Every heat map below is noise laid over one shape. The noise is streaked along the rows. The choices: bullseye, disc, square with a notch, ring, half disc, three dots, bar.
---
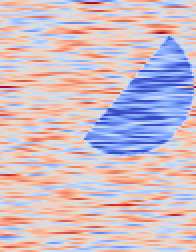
half disc
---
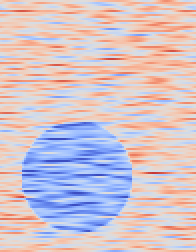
disc
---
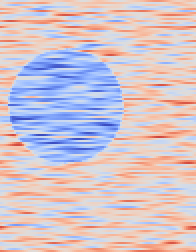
disc
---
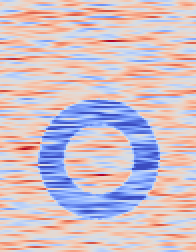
ring
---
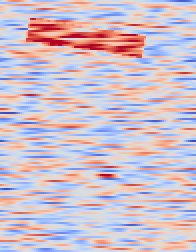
bar
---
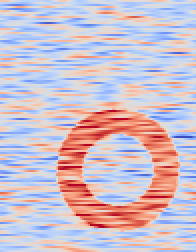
ring
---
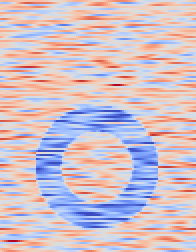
ring
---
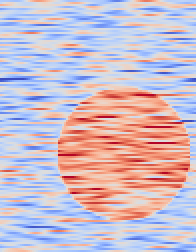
disc
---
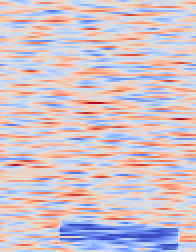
bar
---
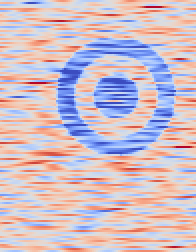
bullseye
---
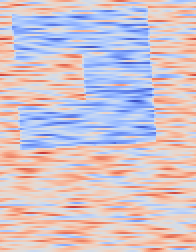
square with a notch
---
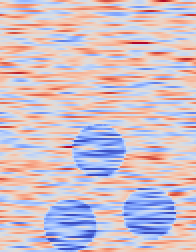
three dots
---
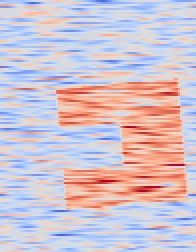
square with a notch
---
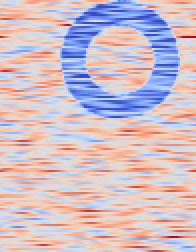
ring
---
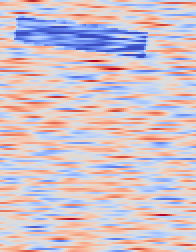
bar
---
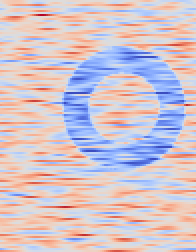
ring
